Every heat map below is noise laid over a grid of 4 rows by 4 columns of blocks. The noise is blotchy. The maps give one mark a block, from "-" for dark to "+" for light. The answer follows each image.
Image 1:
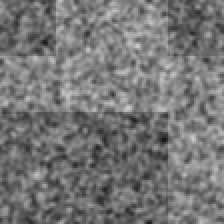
- + + -
+ + + +
- - - +
- - - +
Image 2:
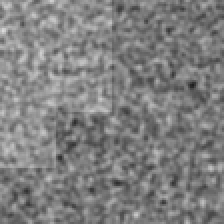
+ + - -
+ + - -
+ - - -
- - - -
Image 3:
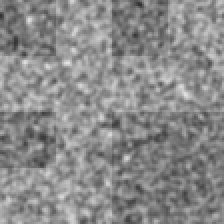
- + - +
+ + + +
- + - -
+ + - -
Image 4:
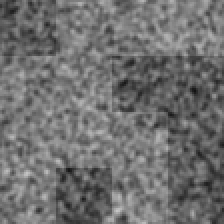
- + + +
+ + - -
+ + + -
+ - + -
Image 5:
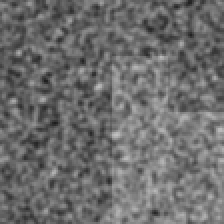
- - - -
- - + -
- - + +
- - + +
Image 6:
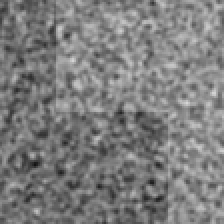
- + + +
- + + +
- - - +
- - - +
